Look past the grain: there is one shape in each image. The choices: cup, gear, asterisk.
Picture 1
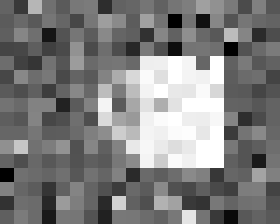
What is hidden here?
light cup
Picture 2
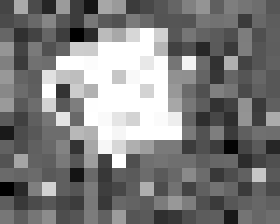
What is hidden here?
light cup
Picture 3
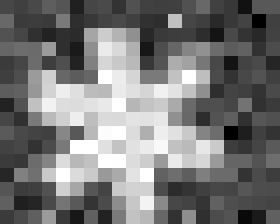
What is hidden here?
light asterisk
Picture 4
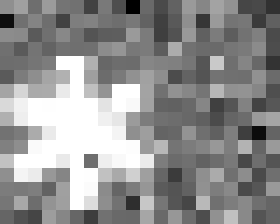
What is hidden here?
light asterisk
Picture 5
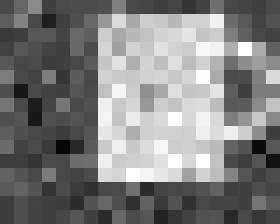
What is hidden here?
light cup
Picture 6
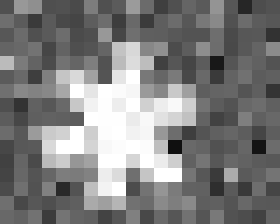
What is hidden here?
light asterisk
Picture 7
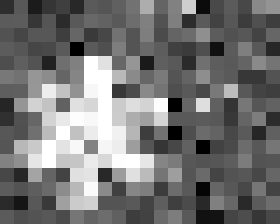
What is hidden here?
light asterisk
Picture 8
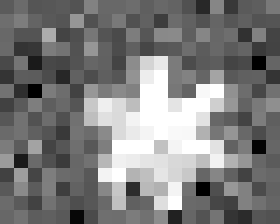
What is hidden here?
light asterisk
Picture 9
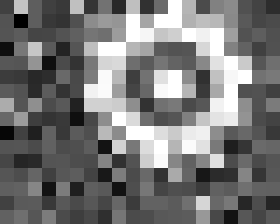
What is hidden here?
light gear
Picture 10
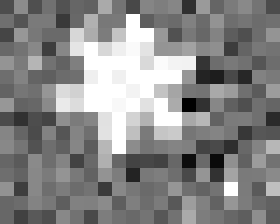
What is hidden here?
light asterisk
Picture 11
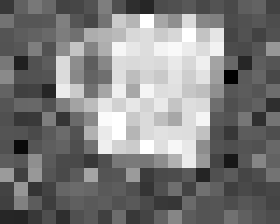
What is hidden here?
light cup
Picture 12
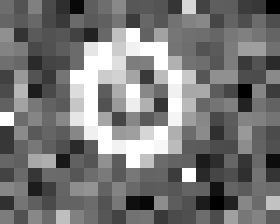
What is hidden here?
light gear
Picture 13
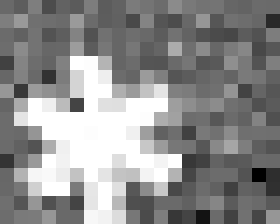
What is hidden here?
light asterisk
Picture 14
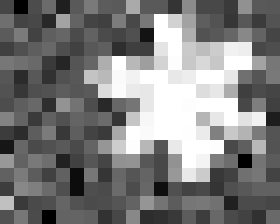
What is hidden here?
light asterisk
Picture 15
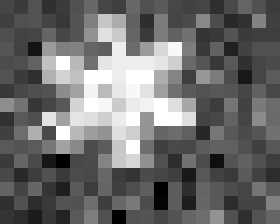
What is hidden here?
light asterisk
